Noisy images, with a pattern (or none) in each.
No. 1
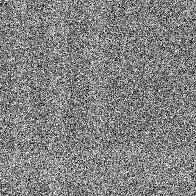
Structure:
bands of rows crossing bands of columns
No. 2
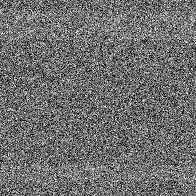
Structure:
bands of rows
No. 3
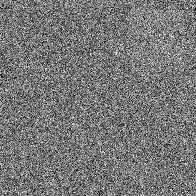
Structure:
one block
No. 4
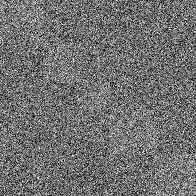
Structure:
blocks along the diagonal
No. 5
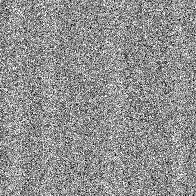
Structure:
bands of columns
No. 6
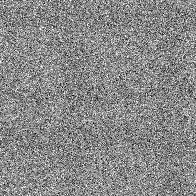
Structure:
bands of rows crossing bands of columns
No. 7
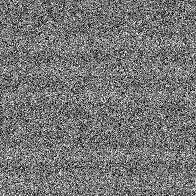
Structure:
bands of rows
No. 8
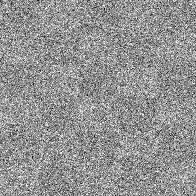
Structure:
a checkerboard
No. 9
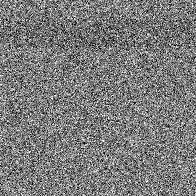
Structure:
one band of rows
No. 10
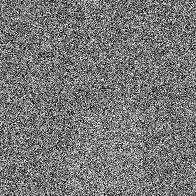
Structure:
one block
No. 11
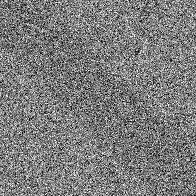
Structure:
a diagonal band
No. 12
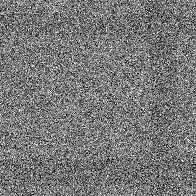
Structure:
bands of rows crossing bands of columns
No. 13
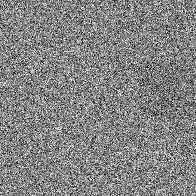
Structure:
one block
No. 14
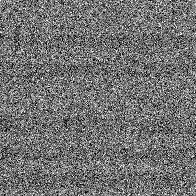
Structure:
bands of rows
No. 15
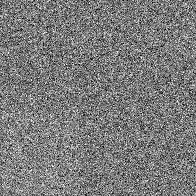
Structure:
one block
